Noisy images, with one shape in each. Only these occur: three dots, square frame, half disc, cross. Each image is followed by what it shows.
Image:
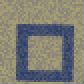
square frame
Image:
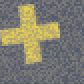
cross
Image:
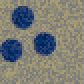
three dots
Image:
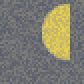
half disc
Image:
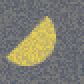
half disc
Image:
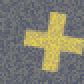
cross
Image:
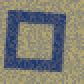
square frame
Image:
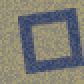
square frame
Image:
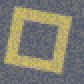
square frame
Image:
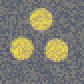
three dots
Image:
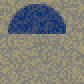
half disc
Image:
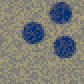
three dots
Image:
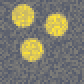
three dots
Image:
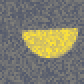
half disc
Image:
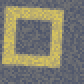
square frame
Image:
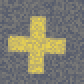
cross
